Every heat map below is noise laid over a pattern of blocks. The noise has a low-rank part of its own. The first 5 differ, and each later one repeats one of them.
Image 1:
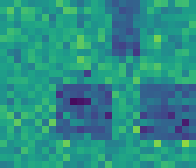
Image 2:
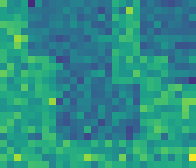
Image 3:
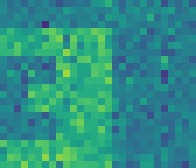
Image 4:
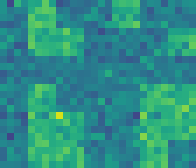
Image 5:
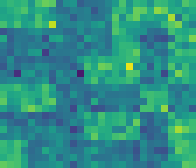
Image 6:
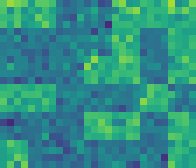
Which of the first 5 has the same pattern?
5
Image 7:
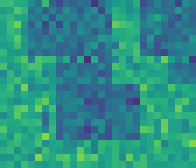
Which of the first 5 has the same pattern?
2
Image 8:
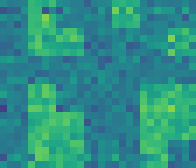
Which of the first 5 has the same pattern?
4
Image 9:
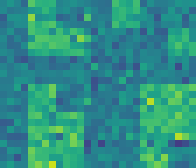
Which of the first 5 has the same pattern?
4
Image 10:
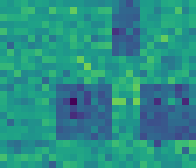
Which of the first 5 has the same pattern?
1
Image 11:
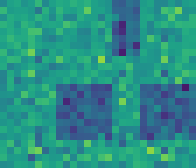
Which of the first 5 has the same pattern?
1
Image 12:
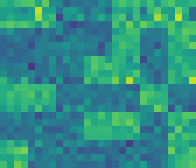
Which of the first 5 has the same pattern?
5
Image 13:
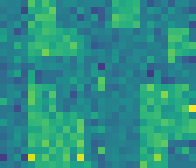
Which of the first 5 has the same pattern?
4
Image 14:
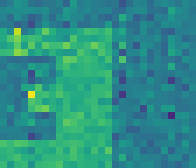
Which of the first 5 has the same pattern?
3
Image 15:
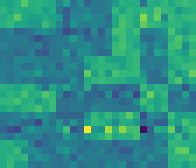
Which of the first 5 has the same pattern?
5
